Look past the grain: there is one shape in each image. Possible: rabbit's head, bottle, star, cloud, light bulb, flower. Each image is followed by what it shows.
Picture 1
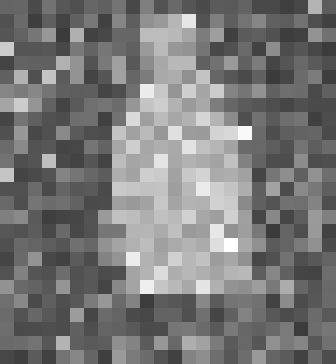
bottle
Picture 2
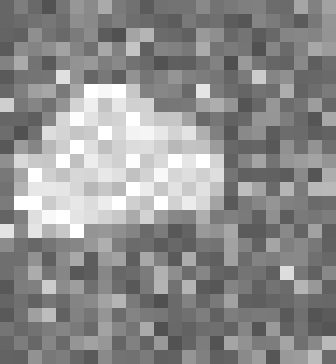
cloud
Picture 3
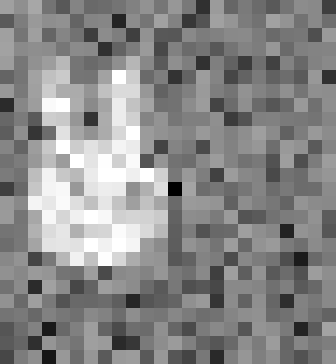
rabbit's head
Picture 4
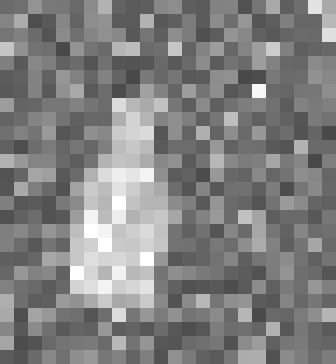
bottle
